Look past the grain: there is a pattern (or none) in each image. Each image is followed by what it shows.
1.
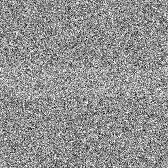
one band of rows
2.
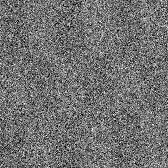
a checkerboard
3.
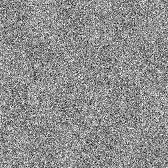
a checkerboard
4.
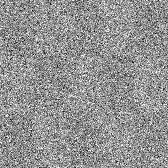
a checkerboard
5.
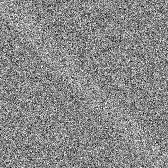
a diagonal band
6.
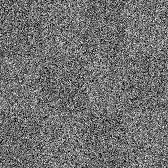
a checkerboard
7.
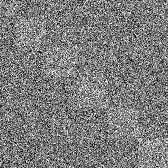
blocks along the diagonal
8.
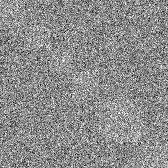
blocks along the diagonal
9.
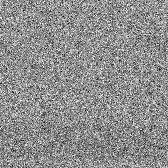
one band of rows
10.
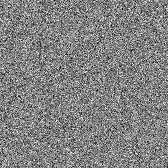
only noise
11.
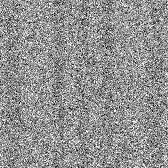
bands of columns
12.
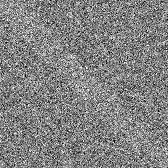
a diagonal band
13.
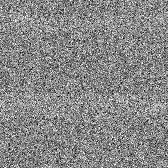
bands of rows
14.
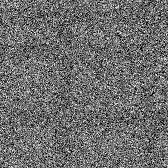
bands of rows crossing bands of columns
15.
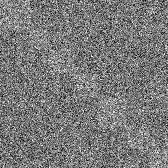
blocks along the diagonal
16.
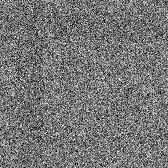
bands of rows crossing bands of columns
